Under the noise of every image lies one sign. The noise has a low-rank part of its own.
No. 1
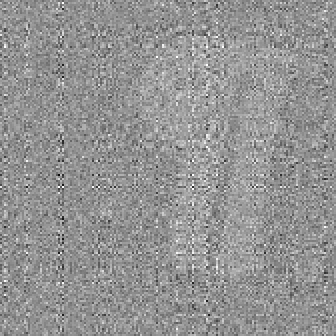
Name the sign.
pilcrow
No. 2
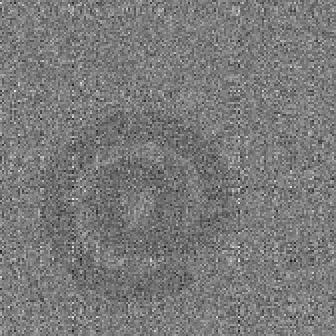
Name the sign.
at sign
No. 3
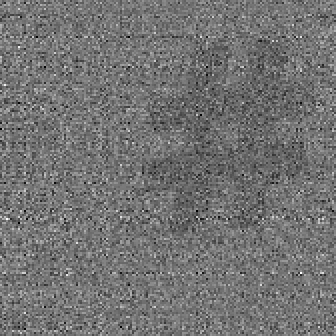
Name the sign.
hash sign
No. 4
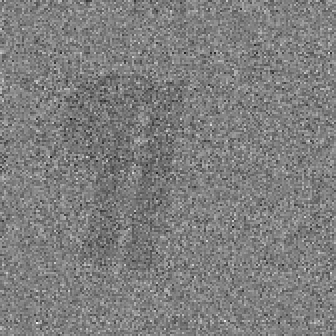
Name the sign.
pilcrow
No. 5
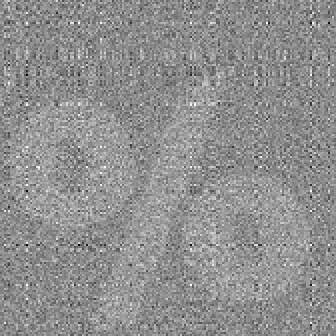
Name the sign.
percent sign
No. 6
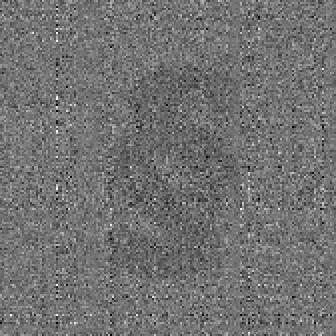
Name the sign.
section sign
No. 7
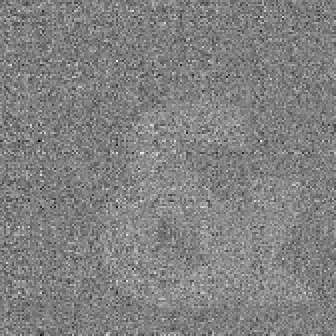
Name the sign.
ampersand
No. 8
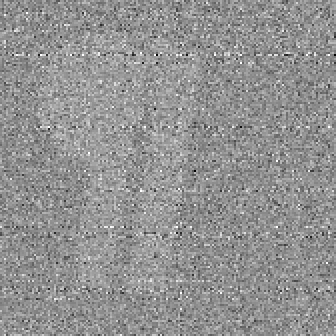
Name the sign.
pilcrow
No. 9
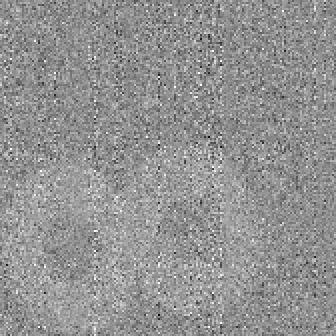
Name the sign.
infinity sign
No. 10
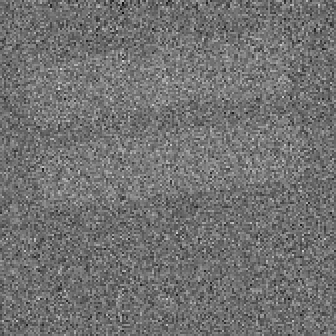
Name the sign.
equals sign
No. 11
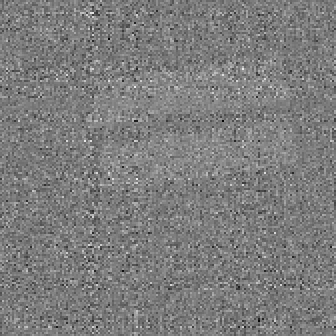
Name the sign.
equals sign
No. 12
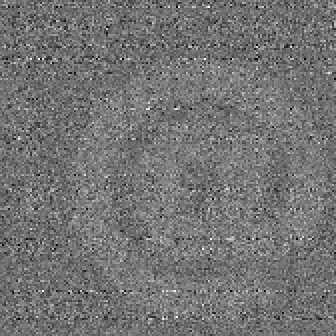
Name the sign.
at sign
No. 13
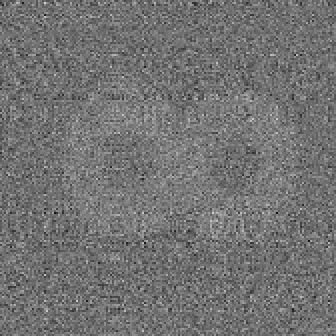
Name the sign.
infinity sign
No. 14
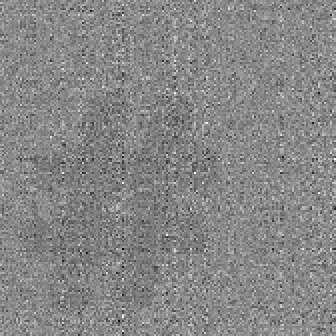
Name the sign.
hash sign
